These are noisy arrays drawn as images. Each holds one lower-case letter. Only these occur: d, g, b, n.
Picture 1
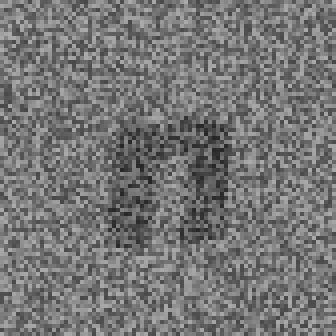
n
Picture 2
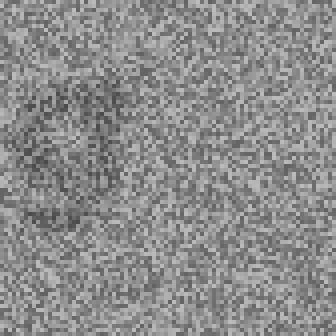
g
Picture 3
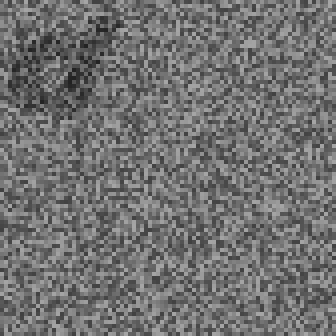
d
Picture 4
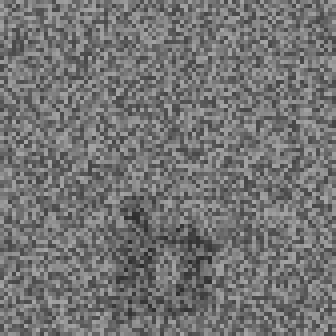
b
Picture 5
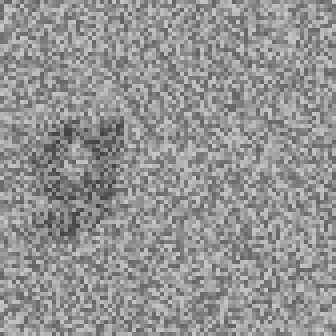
g
